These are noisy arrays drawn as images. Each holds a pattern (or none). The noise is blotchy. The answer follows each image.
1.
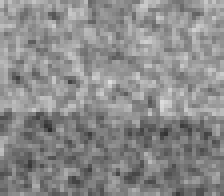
a sharp edge
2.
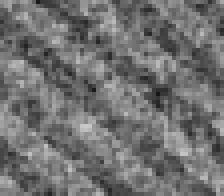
diagonal stripes
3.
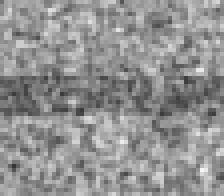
one horizontal stripe
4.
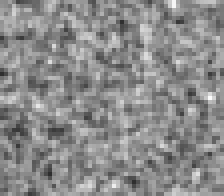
only noise
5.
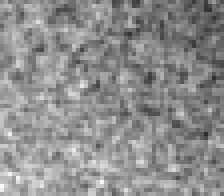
a smooth slope
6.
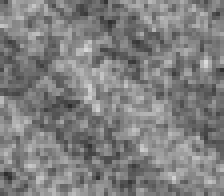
diagonal stripes
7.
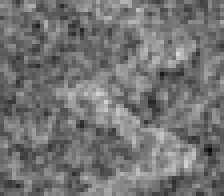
a wavy band
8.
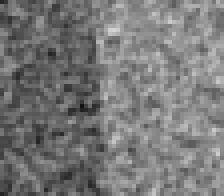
a sharp edge
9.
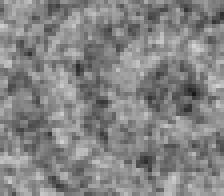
rings round one point
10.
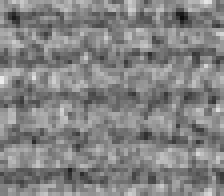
horizontal stripes
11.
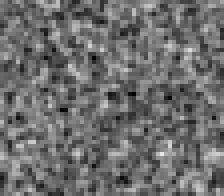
only noise
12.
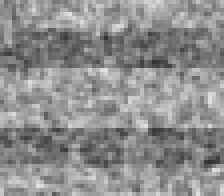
horizontal stripes
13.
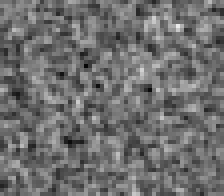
only noise
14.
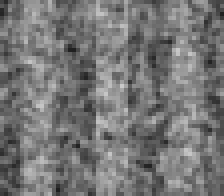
vertical stripes
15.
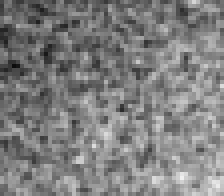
a smooth slope
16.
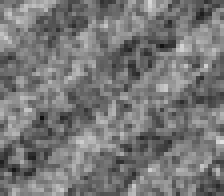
diagonal stripes
